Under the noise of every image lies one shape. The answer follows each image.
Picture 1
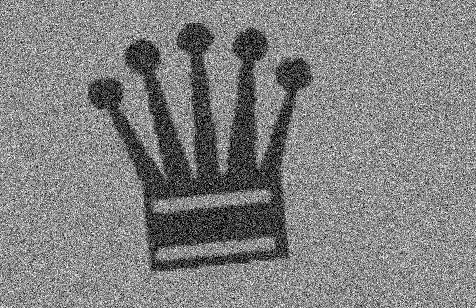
dark chess queen
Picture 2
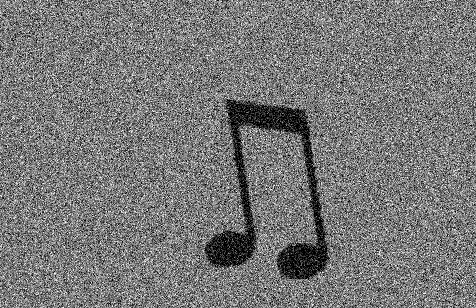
dark pair of musical notes
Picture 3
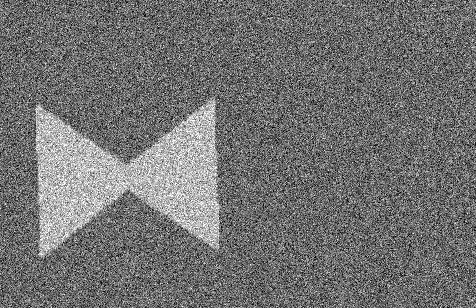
light bow tie
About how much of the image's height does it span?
half
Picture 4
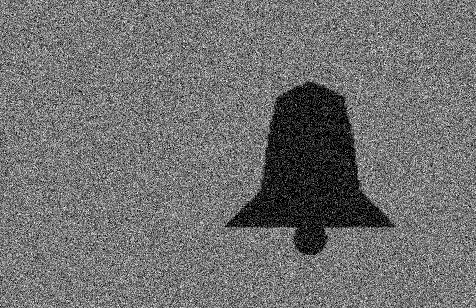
dark bell
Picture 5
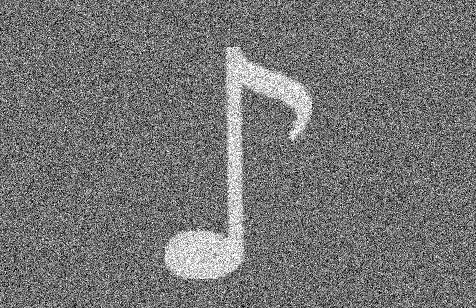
light musical note
